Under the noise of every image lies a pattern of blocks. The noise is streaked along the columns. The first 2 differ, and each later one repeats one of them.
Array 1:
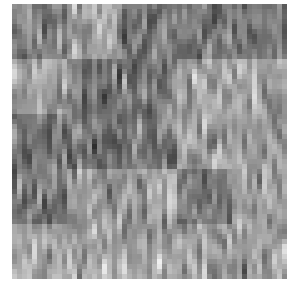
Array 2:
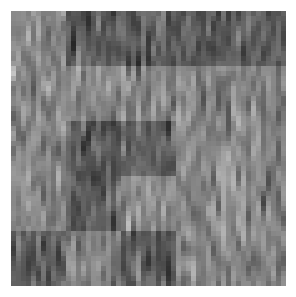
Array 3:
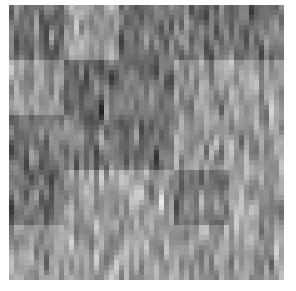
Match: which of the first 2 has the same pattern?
1
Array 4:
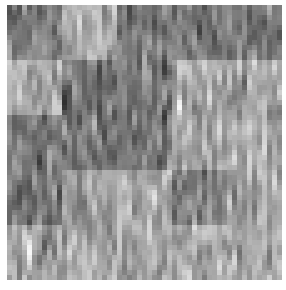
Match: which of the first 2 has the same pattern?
1
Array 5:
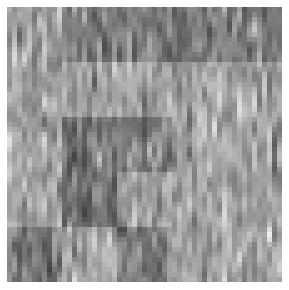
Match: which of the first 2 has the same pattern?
2
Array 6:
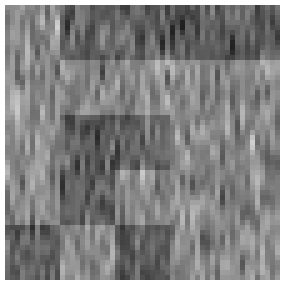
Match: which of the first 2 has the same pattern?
2
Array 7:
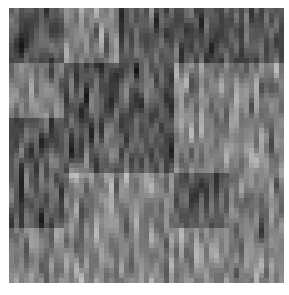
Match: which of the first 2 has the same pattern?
1
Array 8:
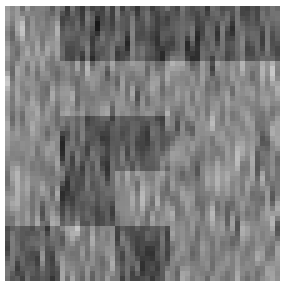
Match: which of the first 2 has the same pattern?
2
